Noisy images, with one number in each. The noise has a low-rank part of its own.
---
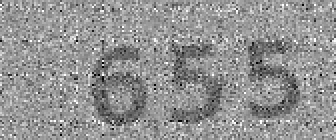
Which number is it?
655
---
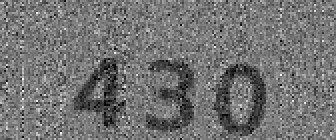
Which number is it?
430
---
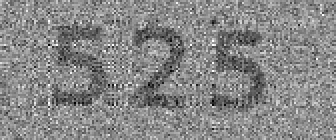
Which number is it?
525
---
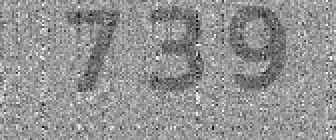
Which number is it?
739
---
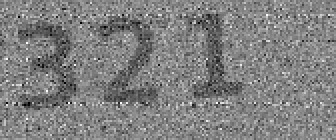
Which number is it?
321
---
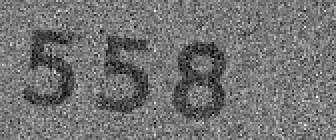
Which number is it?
558
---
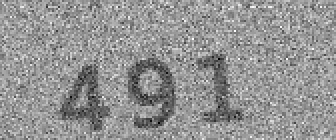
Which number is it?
491
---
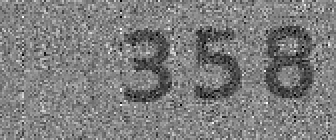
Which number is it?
358
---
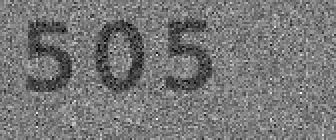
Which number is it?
505
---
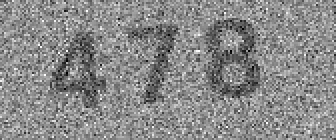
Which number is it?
478
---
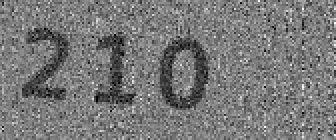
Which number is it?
210
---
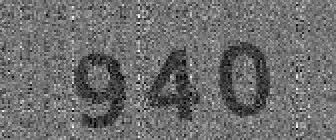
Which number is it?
940
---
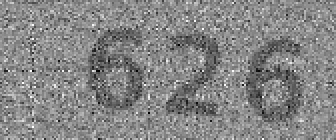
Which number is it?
626
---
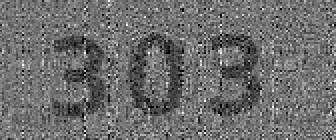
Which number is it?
303
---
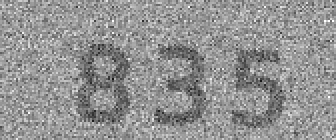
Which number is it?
835
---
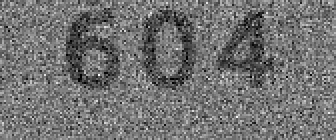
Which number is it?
604
